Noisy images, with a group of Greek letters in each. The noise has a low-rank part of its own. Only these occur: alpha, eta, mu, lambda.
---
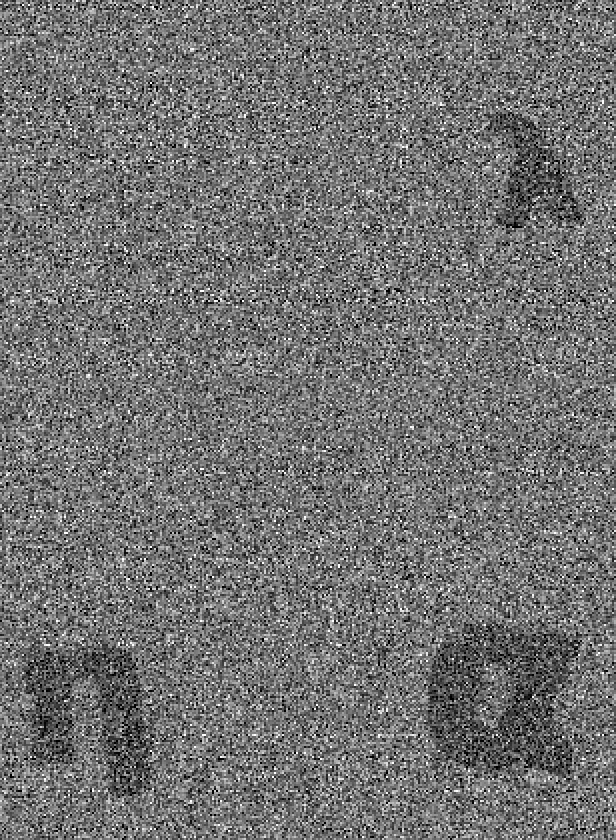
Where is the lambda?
top right
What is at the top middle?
nothing
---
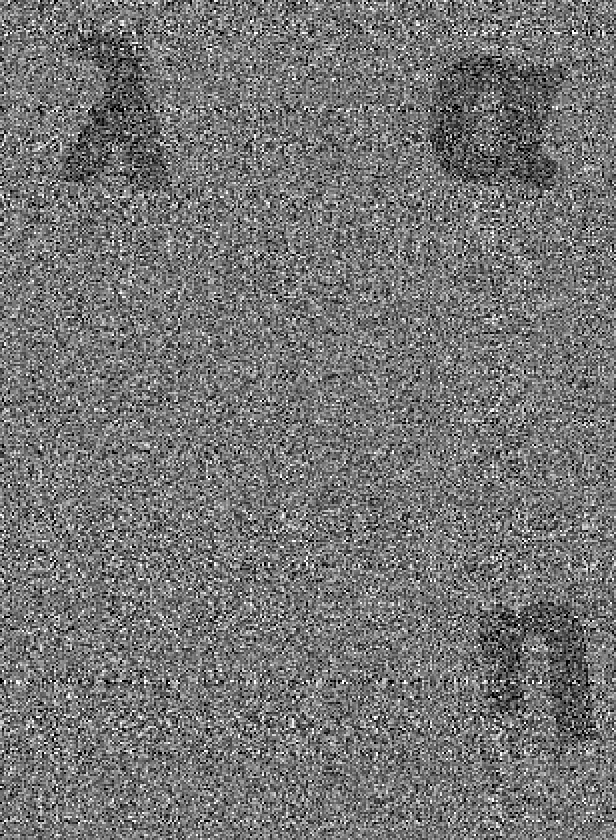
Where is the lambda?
top left
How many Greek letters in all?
3
